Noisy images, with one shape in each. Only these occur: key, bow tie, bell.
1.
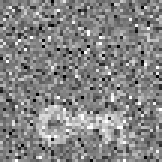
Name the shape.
key
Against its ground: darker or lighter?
lighter
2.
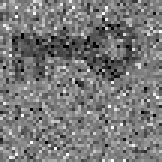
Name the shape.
key
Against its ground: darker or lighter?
darker
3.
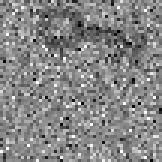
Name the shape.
key
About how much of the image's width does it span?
two thirds
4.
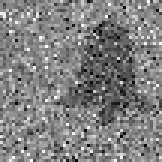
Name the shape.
bell
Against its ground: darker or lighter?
darker
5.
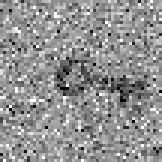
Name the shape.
key
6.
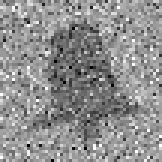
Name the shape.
bell
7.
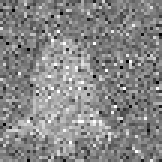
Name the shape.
bell
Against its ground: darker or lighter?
lighter
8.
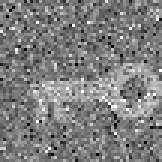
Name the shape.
key
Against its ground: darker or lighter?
lighter
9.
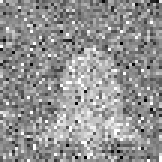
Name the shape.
bell
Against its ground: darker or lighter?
lighter
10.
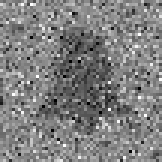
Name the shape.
bell
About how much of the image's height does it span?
two thirds
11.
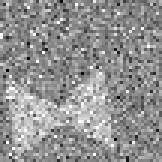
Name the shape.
bow tie
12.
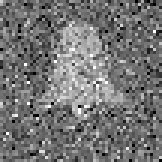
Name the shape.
bell
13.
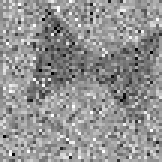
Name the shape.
bow tie
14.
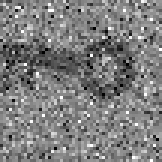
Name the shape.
key
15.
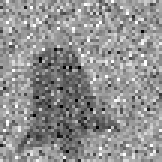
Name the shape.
bell
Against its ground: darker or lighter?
darker
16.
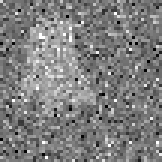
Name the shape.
bell
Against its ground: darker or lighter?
lighter
